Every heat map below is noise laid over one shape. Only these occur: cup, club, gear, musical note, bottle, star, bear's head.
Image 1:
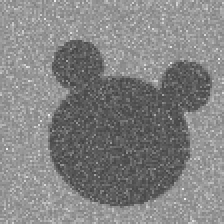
bear's head
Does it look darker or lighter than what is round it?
darker
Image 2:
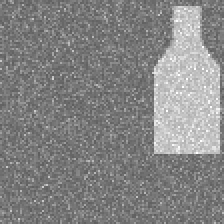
bottle
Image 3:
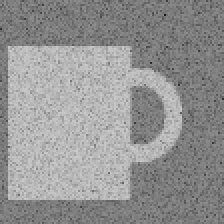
cup
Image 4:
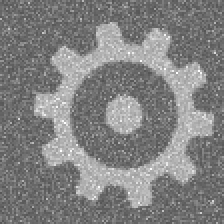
gear
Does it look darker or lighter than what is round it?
lighter
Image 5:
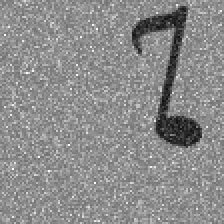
musical note
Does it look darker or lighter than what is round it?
darker
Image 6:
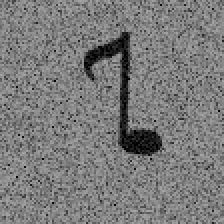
musical note
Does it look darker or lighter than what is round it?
darker
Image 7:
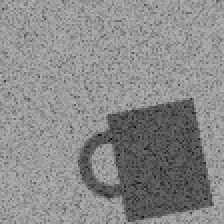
cup
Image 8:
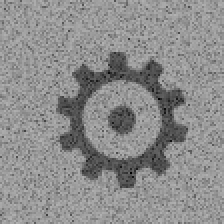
gear
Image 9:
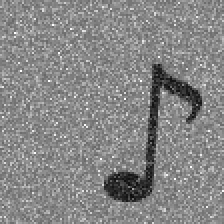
musical note
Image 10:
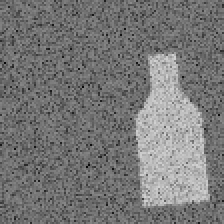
bottle
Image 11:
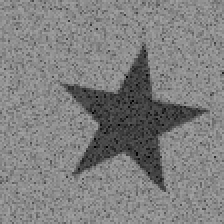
star
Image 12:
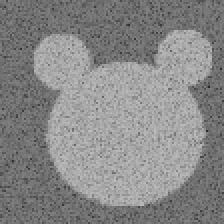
bear's head
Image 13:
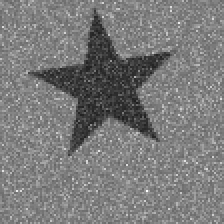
star
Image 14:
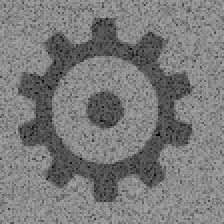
gear
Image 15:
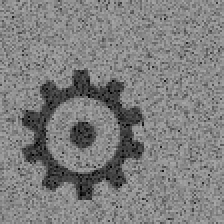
gear
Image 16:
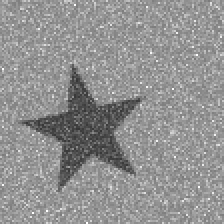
star
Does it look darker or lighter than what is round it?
darker
